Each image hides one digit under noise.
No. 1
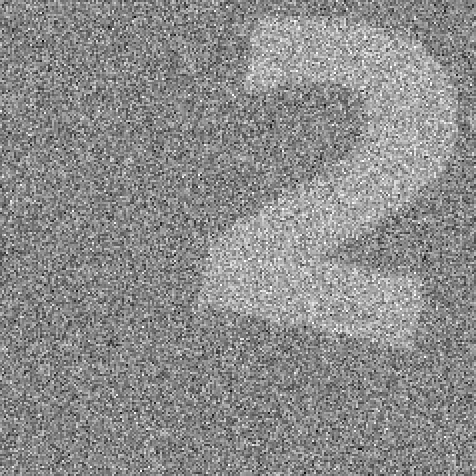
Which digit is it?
2
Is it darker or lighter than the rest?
lighter
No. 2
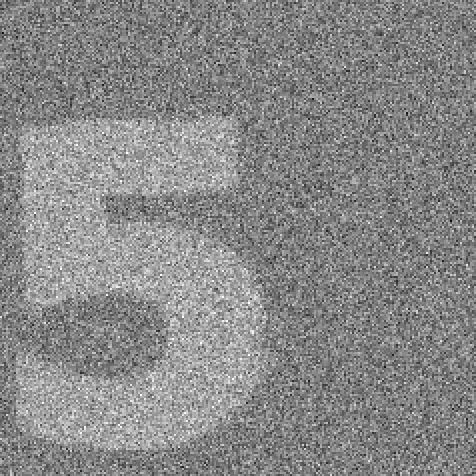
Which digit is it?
5
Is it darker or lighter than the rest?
lighter
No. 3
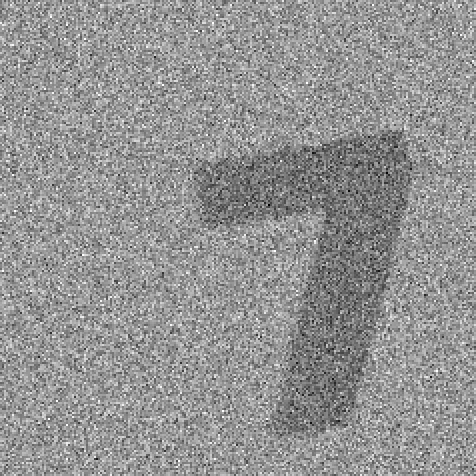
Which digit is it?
7
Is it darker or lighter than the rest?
darker
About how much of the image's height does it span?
two thirds
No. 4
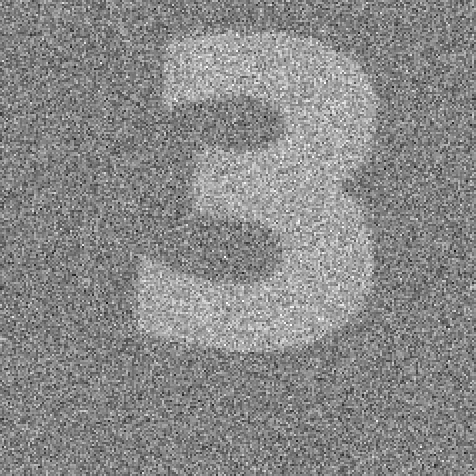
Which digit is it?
3
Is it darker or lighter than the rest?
lighter
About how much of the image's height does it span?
two thirds
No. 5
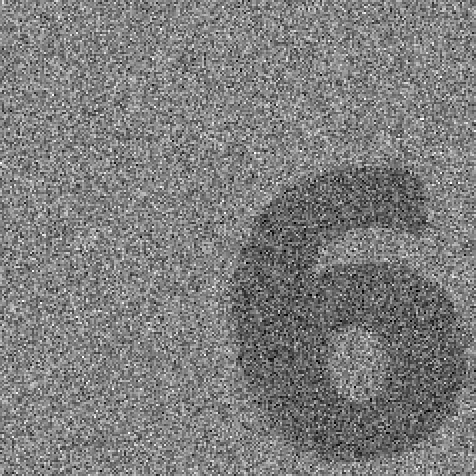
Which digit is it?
6
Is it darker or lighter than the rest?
darker
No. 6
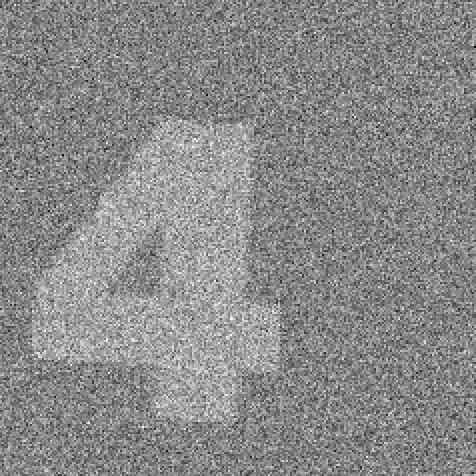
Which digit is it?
4
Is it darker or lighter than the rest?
lighter
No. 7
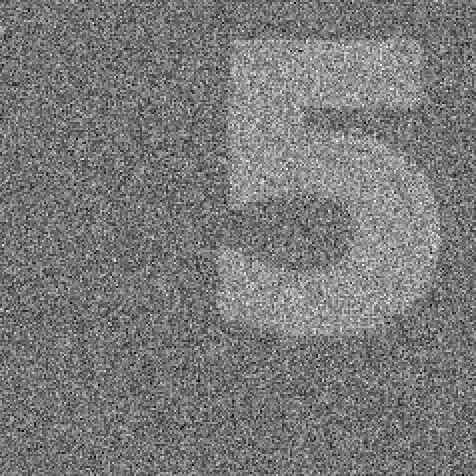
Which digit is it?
5
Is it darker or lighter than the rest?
lighter
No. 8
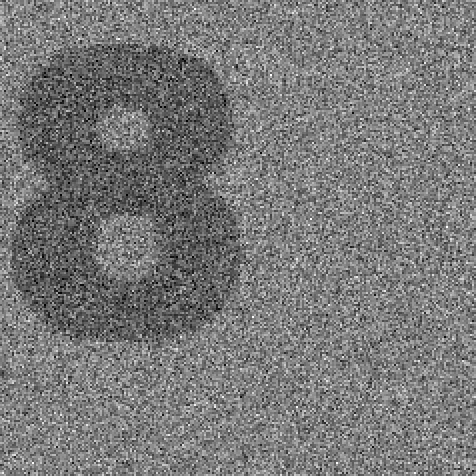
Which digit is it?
8
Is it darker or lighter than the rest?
darker
